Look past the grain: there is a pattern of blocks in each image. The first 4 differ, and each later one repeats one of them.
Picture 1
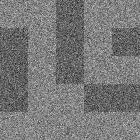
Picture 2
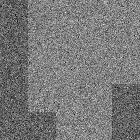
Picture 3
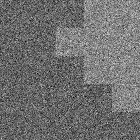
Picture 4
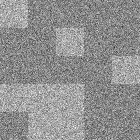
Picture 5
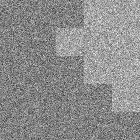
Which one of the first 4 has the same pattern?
3
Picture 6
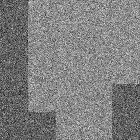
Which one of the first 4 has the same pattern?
2
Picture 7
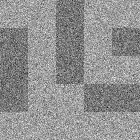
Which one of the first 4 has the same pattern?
1
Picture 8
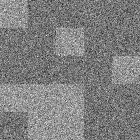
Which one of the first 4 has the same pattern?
4
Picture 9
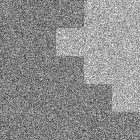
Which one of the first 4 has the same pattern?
3
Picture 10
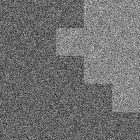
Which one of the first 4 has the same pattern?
3
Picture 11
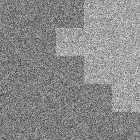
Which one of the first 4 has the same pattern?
3
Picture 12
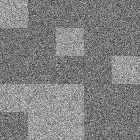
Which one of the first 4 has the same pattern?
4
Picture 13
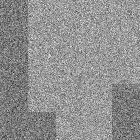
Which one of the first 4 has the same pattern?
2
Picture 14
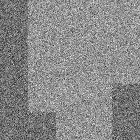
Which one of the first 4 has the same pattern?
2
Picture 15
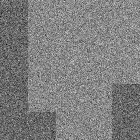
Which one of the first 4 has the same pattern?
2
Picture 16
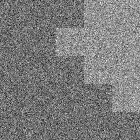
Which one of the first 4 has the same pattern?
3
